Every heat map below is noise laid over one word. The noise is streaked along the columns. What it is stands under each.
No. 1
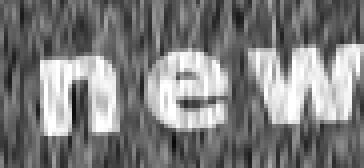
new
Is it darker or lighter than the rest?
lighter
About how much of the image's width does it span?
nearly all
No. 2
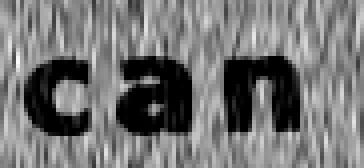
can
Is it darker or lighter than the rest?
darker
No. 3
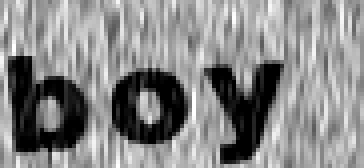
boy
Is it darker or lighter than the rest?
darker
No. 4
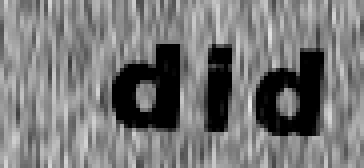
did
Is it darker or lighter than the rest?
darker
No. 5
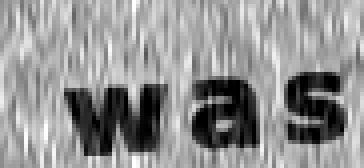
was
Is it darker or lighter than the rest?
darker
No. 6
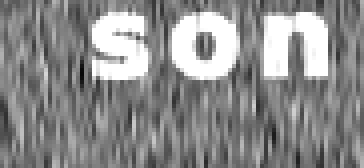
son
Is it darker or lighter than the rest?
lighter
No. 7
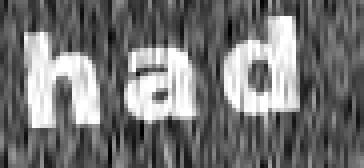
had
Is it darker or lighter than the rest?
lighter
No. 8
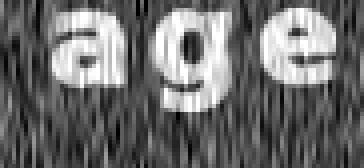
age
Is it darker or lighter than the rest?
lighter
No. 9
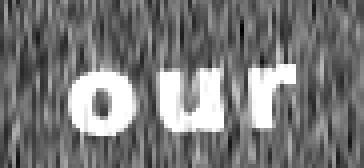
our
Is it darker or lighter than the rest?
lighter
